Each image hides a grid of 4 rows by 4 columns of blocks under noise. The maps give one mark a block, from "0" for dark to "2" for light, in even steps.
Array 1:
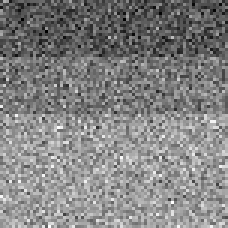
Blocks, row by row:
0 0 0 0
1 1 1 1
2 2 2 2
2 2 2 2
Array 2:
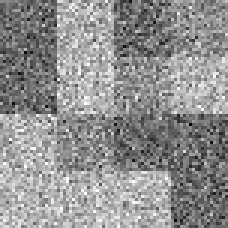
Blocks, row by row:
0 2 0 1
0 2 1 2
2 1 0 0
2 2 2 0
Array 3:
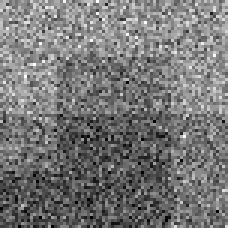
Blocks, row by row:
2 2 2 2
2 1 1 2
1 0 0 1
0 0 0 1
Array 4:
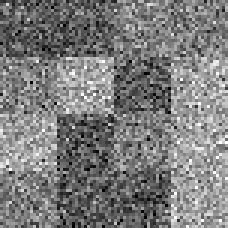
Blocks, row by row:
0 0 1 1
1 2 0 2
2 0 1 2
1 0 0 2
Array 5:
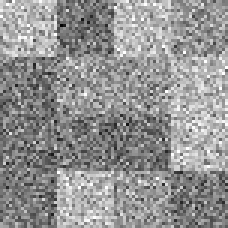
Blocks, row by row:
2 0 2 1
0 1 1 2
0 0 0 2
0 2 1 0
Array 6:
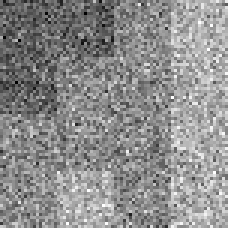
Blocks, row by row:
0 0 1 2
0 1 1 2
1 1 1 2
1 2 1 2
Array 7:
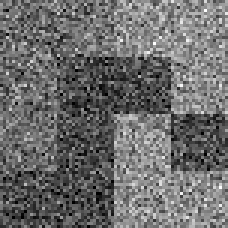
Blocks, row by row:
1 1 2 2
1 0 0 2
1 0 2 0
0 0 2 2
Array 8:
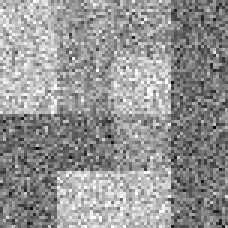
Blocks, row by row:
2 1 1 0
2 1 2 0
0 0 1 0
0 2 2 0
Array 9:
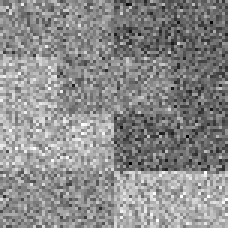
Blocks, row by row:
1 1 0 0
2 1 1 0
2 2 0 0
1 1 2 2
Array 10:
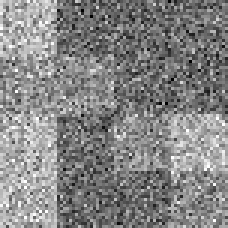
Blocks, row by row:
2 0 0 0
1 1 0 0
2 0 1 2
2 0 0 1
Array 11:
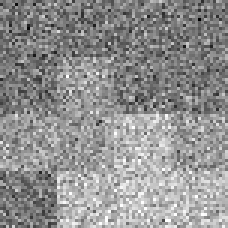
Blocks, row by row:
0 0 0 0
0 1 0 0
1 1 2 1
0 2 2 2
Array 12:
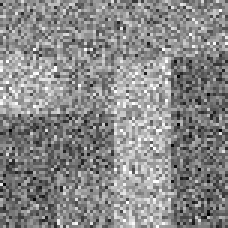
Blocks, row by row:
1 1 1 1
2 1 2 0
0 0 2 0
0 1 2 0
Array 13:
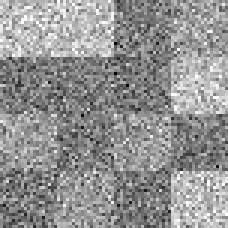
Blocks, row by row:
2 2 0 1
0 0 0 2
1 0 1 0
0 1 0 2
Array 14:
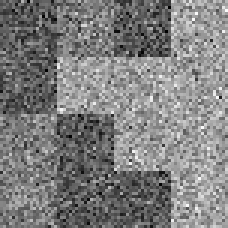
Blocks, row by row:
0 1 0 2
0 2 2 2
1 0 2 2
1 0 0 2
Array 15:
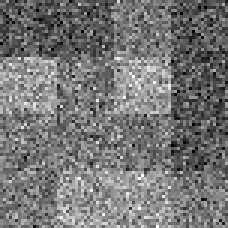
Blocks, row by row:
0 0 1 0
2 1 2 0
1 1 1 0
1 2 2 1
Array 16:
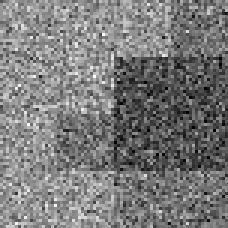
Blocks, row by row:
2 2 2 1
2 2 0 0
2 1 0 0
2 2 1 1
